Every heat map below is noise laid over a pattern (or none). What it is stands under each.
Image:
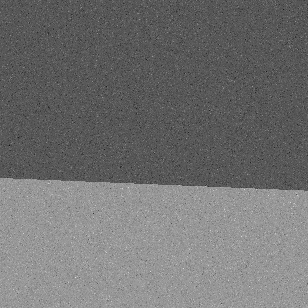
a sharp edge
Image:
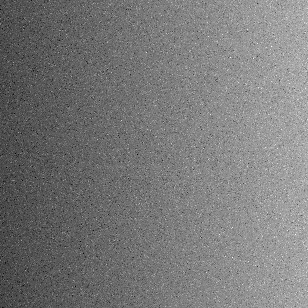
a smooth slope
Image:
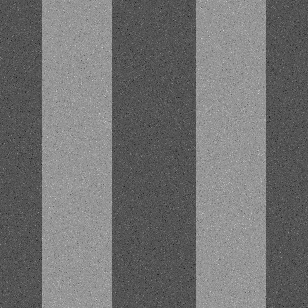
vertical stripes
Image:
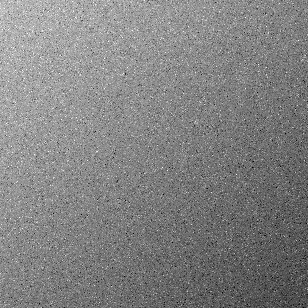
a smooth slope
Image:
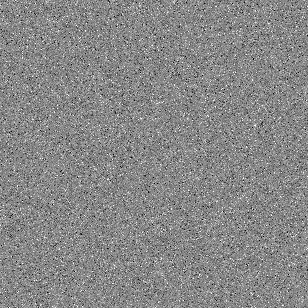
only noise
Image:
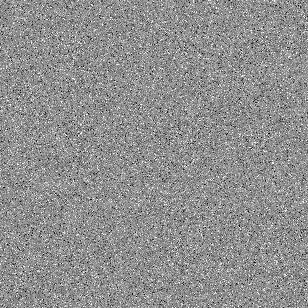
only noise
